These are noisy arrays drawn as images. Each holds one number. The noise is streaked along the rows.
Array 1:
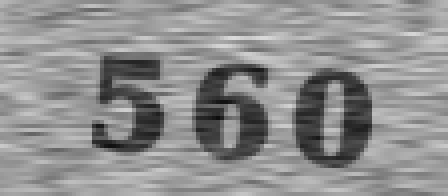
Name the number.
560
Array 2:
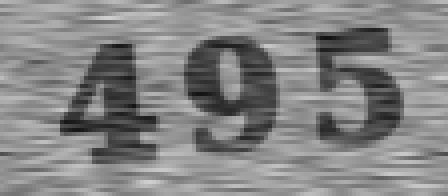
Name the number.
495
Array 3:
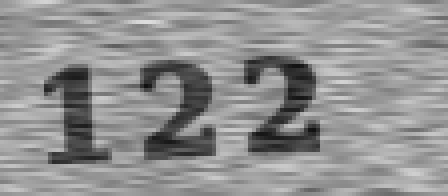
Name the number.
122
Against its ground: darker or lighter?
darker
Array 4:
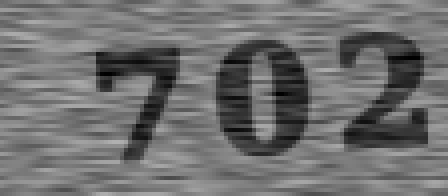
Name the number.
702
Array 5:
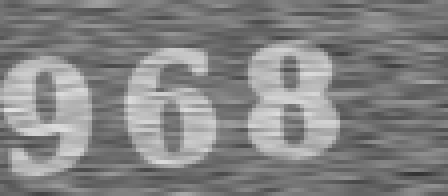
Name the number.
968
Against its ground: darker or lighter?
lighter
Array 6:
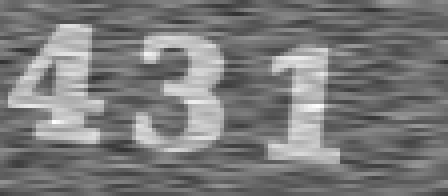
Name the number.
431
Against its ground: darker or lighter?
lighter
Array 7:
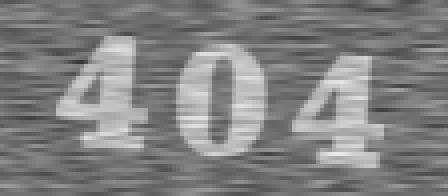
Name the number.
404
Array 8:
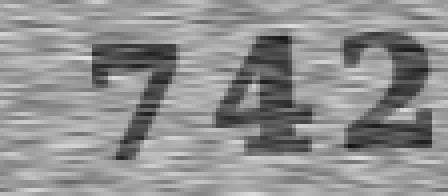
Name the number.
742
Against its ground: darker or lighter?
darker
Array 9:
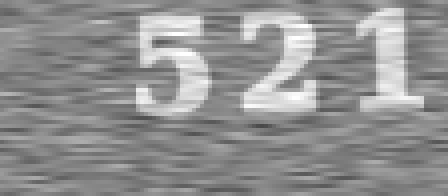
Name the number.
521
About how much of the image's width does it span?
two thirds
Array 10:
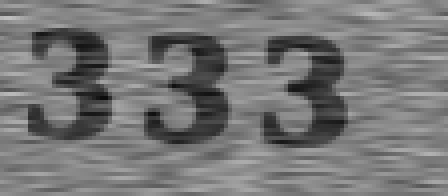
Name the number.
333
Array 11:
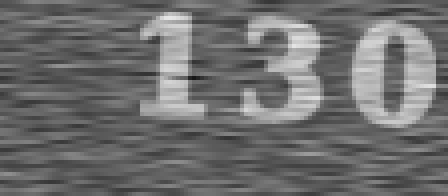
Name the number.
130
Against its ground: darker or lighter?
lighter
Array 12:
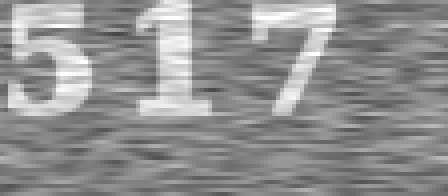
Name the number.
517
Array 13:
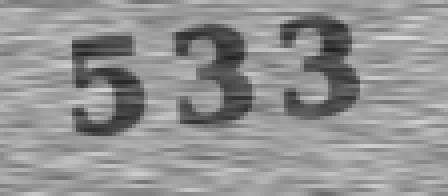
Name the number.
533
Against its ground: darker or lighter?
darker
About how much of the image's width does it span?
two thirds
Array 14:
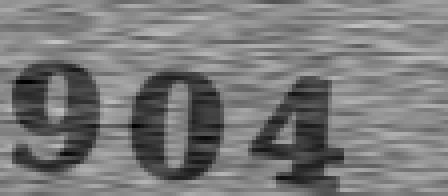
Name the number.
904
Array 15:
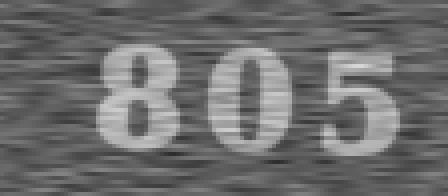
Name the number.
805
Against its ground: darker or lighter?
lighter
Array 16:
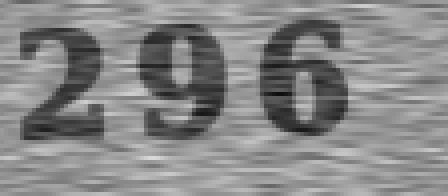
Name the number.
296
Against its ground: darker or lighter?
darker
